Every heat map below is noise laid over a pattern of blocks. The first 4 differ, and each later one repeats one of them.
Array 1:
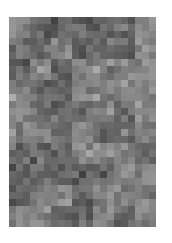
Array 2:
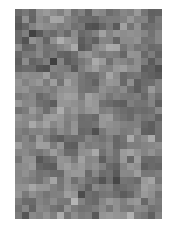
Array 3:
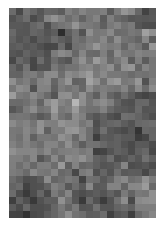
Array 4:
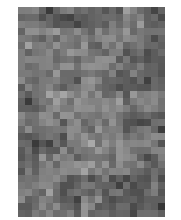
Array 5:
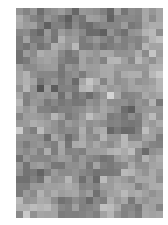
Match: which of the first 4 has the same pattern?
1
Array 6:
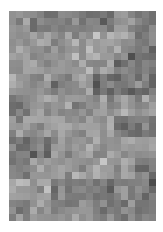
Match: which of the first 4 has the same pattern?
4
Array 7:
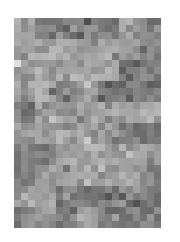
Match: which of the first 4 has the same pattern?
4
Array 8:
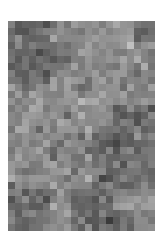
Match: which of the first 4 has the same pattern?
3
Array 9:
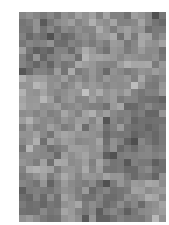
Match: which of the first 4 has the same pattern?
3
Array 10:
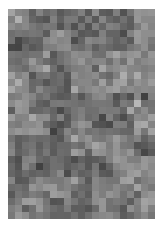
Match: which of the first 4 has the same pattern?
1
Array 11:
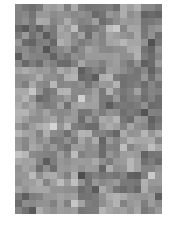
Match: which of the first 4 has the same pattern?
2
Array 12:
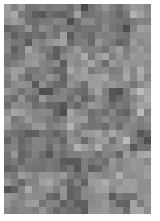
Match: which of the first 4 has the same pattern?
1
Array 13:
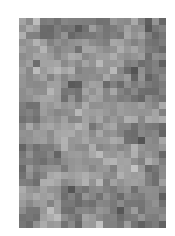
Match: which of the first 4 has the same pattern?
4
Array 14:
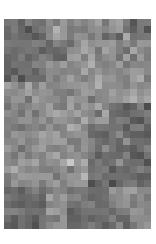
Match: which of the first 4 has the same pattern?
3
